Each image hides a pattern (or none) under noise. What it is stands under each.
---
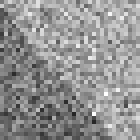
a sharp edge
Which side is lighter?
top right
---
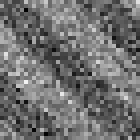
diagonal stripes
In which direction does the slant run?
top left to bottom right
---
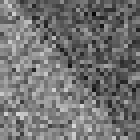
a sharp edge
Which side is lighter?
bottom left
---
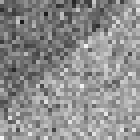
a sharp edge
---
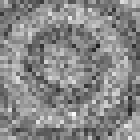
rings round one point
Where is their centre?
centre
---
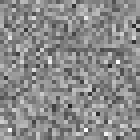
only noise
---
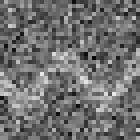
a wavy band
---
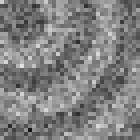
rings round one point
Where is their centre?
top left
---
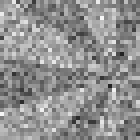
spokes from one point
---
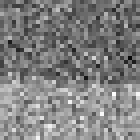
a sharp edge
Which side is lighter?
bottom
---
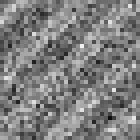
diagonal stripes
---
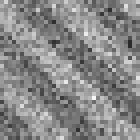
diagonal stripes
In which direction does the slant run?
top left to bottom right
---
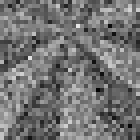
spokes from one point
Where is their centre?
top middle
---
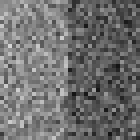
a sharp edge
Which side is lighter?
left
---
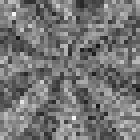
spokes from one point
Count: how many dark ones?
8
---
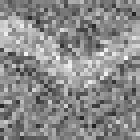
a wavy band
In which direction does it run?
left to right
